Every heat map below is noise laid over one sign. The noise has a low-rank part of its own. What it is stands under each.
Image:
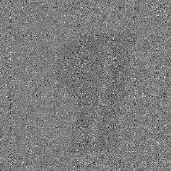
dark pilcrow
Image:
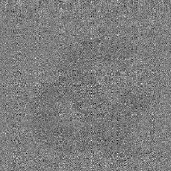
dark ampersand
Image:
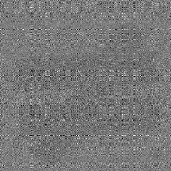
dark not-equal sign
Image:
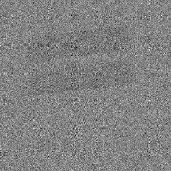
dark equals sign
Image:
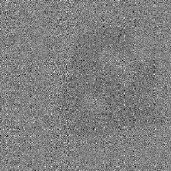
dark ampersand
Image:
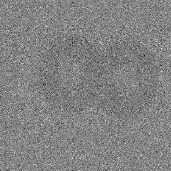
dark infinity sign
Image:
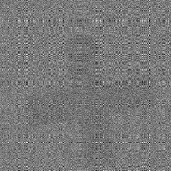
dark plus sign
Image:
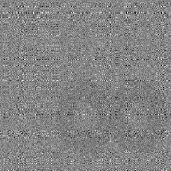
dark infinity sign
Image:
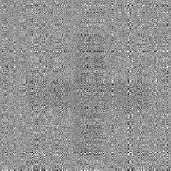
dark plus sign
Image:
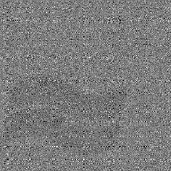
dark approximately sign
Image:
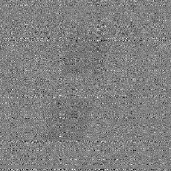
dark colon
